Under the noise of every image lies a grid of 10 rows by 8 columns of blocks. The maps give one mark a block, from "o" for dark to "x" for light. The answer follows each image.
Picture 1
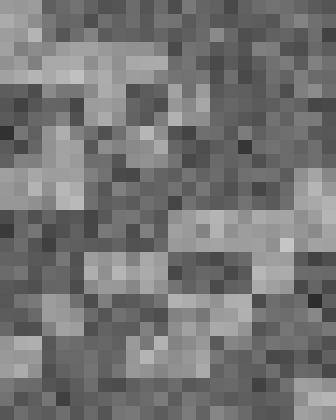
x o o o o o o o
x x x x o o o o
o o x o x o o o
o x o x o o o o
x x o o o o o x
o o o o x x x x
o o x x o o x o
o x o o x x o o
x o o x x o o o
o o o o o o o x
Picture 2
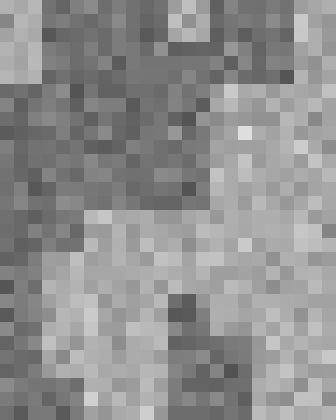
x o o o x o o x
x o o o o o o x
o o o o o x x x
o o o o o x x x
o o o o o x x x
o o x x x x x x
o x x x x x x x
o x x x o x x x
o x x x o o x x
o o x x o o x x
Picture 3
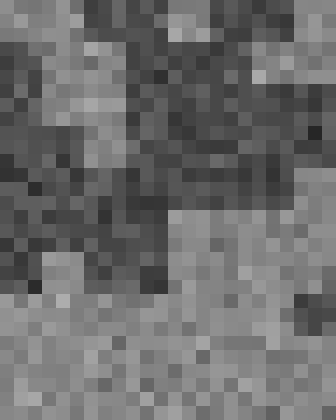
x x o o x o o x
o x x o o o x x
o x x o o o o o
o o x o o o o o
o o o o o o o x
o o o o x x x x
o x o o x x x x
x x x x x x x o
x x x x x x x x
x x x x x x x x
